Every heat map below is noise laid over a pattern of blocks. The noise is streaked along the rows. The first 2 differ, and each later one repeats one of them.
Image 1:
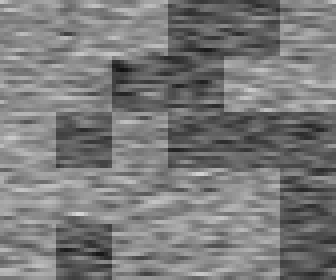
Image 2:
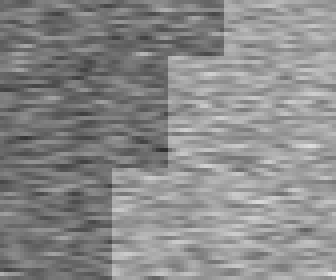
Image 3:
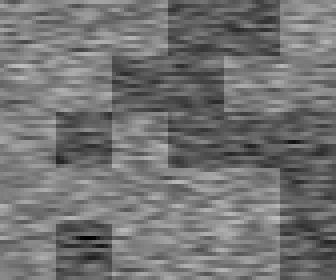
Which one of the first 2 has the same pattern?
1
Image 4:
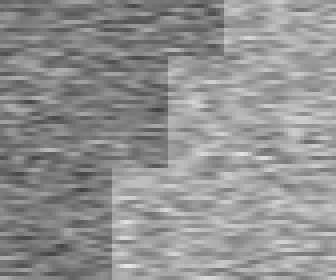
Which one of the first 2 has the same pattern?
2
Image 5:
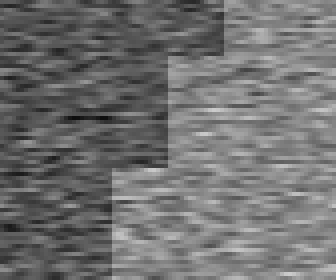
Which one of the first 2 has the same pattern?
2
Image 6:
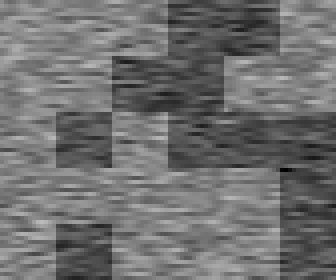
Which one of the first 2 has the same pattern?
1
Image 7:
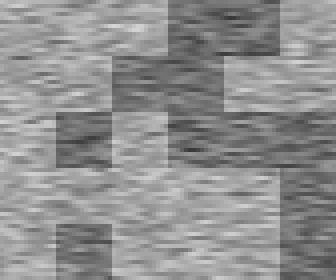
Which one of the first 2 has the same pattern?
1
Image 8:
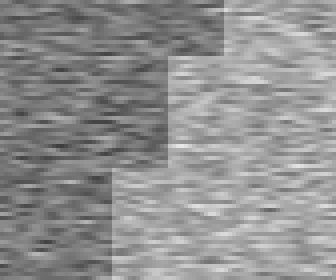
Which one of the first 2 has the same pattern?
2
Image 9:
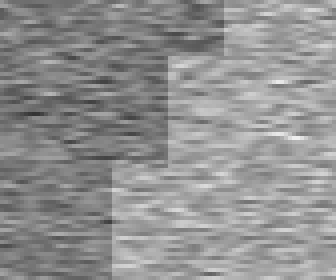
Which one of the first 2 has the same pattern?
2
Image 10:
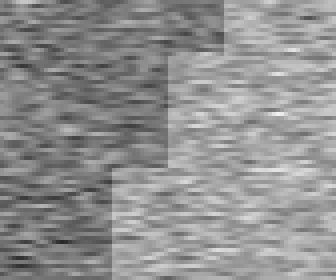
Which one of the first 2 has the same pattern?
2
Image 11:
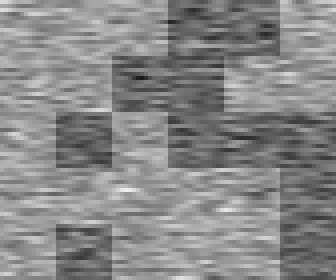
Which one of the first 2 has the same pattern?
1
